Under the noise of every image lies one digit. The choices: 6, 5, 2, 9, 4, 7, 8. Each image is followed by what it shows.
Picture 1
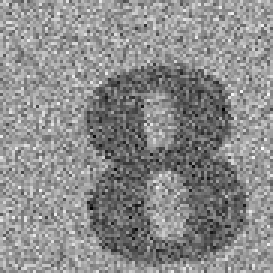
8
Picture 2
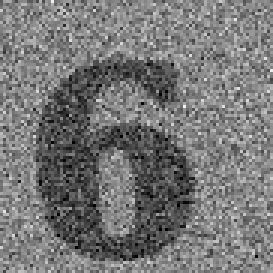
6
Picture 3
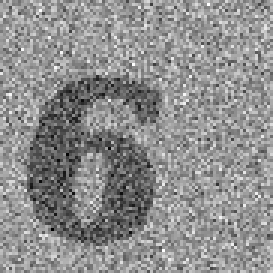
6
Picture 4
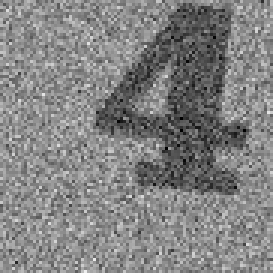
4
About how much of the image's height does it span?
two thirds
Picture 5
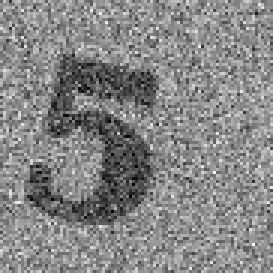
5
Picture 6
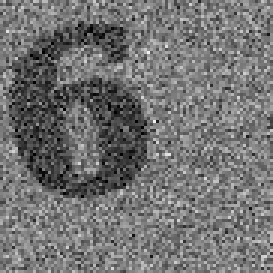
6
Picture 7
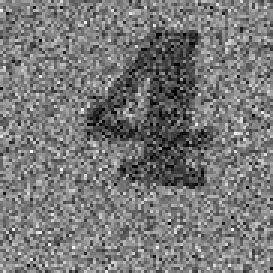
4
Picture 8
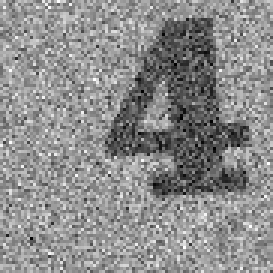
4
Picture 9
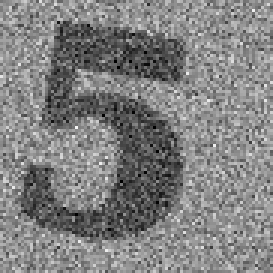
5
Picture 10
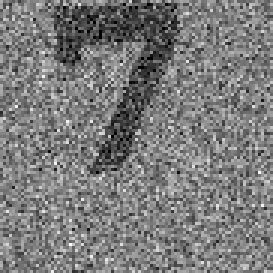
7
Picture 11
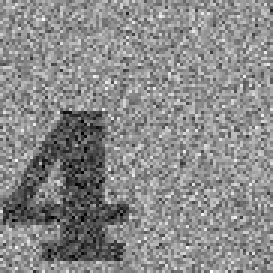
4
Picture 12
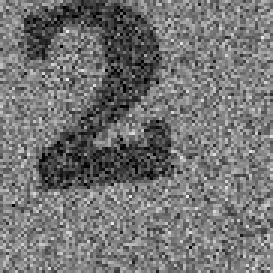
2
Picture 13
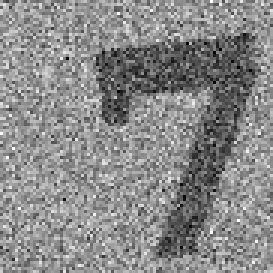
7
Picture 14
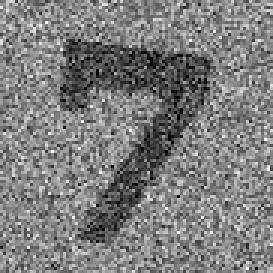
7
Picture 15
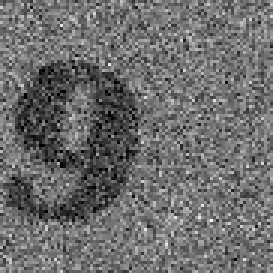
9
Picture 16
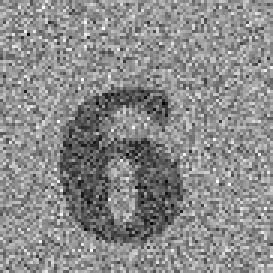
6
